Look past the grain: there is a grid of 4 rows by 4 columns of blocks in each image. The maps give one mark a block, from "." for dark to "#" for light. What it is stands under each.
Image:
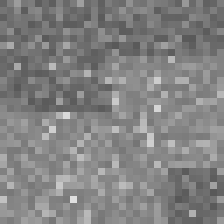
. . . .
. . # #
# # # #
# # # .
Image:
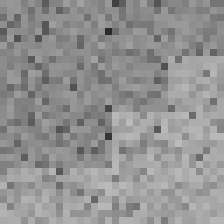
. . . .
. . . #
. . # #
# # # #
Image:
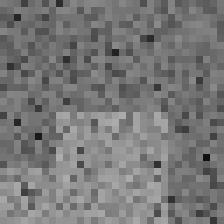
. . . .
. . . .
. # # .
# # # .
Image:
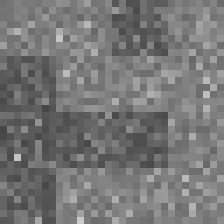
# # . #
. # # #
. . . #
. # # #
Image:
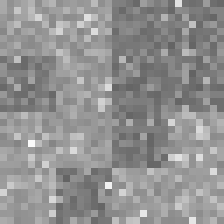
# # . .
. # . .
# # . #
# . # #
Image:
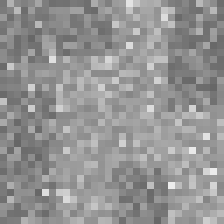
. . # .
. # # .
. # # #
. # . #
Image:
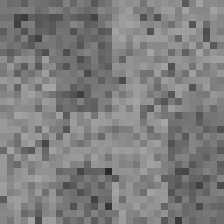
. . # #
# . # #
# # # .
# . # .
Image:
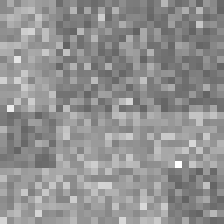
# . . .
# . . .
. # # #
# # # .
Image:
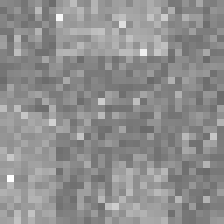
. # # .
. . . .
# . . .
# . # .
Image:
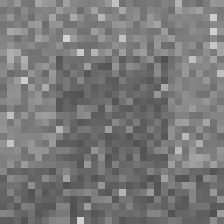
# # # #
# . . #
# . . #
. . . .
